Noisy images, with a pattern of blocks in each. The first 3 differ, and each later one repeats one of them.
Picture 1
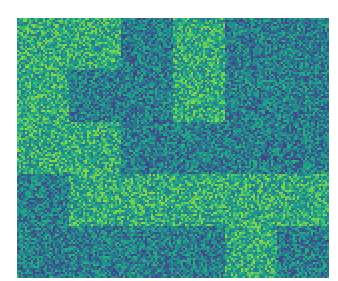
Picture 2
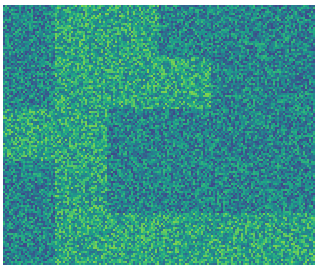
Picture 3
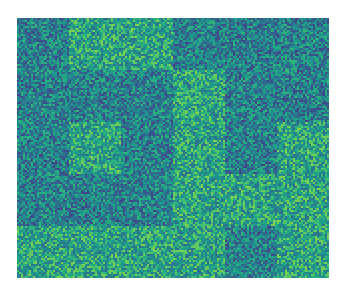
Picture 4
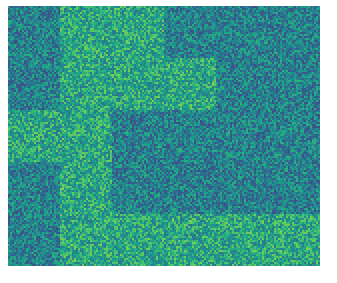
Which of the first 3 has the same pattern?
2
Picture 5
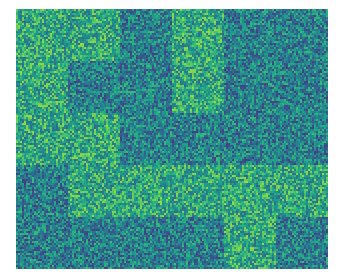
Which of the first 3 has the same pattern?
1
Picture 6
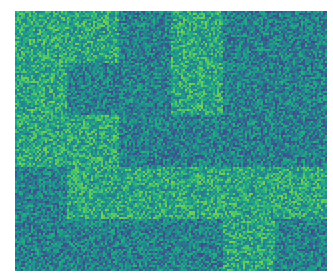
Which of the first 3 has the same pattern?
1
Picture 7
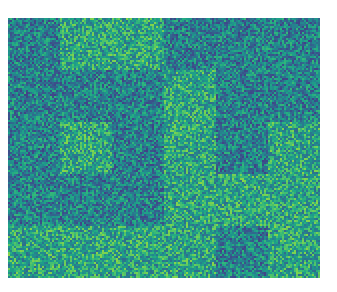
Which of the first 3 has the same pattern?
3
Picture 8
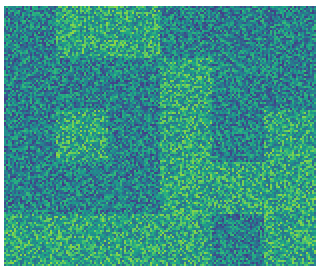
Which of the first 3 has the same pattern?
3
